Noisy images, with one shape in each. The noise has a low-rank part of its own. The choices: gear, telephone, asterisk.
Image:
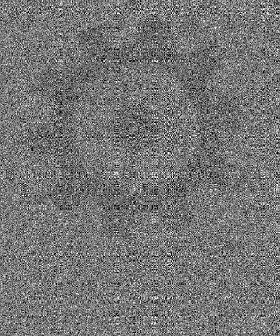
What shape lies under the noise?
gear
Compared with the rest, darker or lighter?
darker
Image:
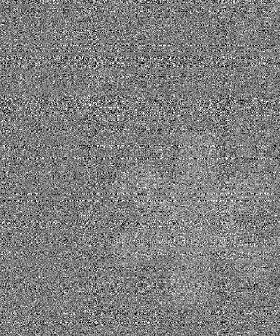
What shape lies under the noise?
asterisk
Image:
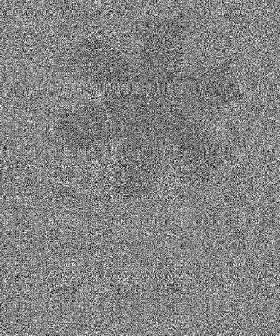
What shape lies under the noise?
asterisk
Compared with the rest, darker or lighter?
darker
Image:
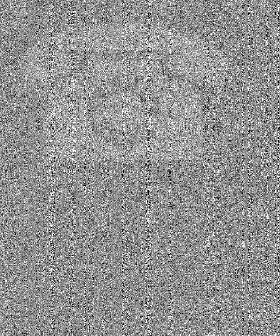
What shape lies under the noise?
telephone
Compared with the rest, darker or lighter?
lighter
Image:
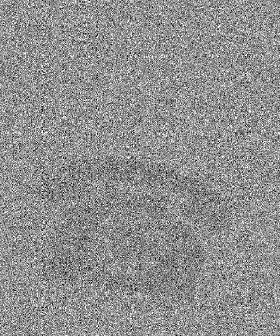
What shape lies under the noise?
telephone
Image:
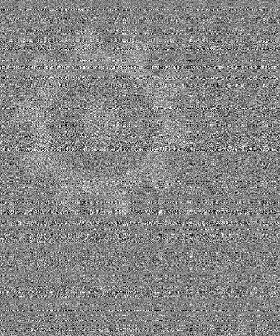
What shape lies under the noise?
gear
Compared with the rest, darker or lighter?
lighter
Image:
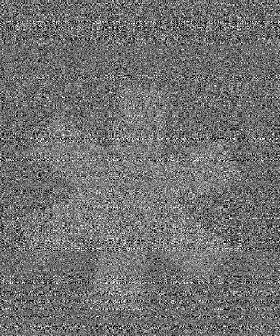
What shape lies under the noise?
asterisk
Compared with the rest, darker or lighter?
lighter
